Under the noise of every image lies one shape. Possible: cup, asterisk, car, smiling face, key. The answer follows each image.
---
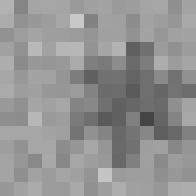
asterisk
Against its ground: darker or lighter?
darker
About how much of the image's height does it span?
two thirds
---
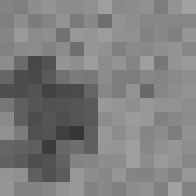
car
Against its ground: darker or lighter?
darker
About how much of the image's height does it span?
two thirds
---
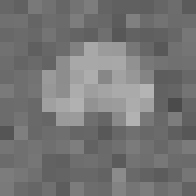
car
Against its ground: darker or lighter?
lighter
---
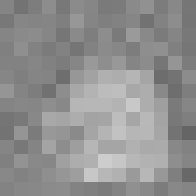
cup
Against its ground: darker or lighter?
lighter
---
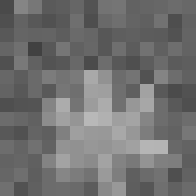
asterisk
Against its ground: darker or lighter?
lighter
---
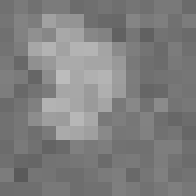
car
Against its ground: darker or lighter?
lighter
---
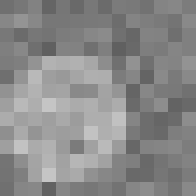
smiling face
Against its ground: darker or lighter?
lighter
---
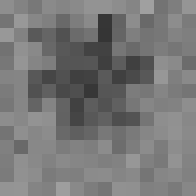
asterisk
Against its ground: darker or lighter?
darker
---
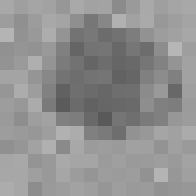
cup
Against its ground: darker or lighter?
darker
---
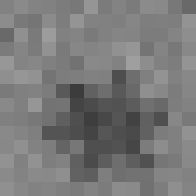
asterisk
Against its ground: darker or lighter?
darker
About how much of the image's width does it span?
two thirds
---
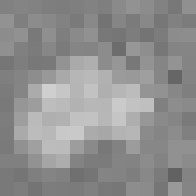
car
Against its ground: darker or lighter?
lighter
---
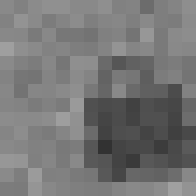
cup
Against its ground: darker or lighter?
darker
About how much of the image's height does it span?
two thirds
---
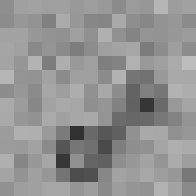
key
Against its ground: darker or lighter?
darker
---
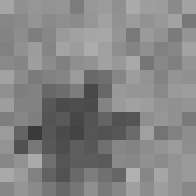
asterisk
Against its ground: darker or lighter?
darker
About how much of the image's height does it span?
two thirds
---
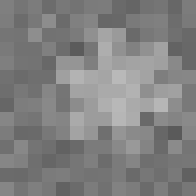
asterisk
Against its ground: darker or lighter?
lighter
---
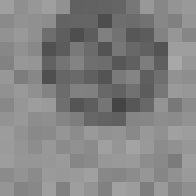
smiling face
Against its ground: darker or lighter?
darker
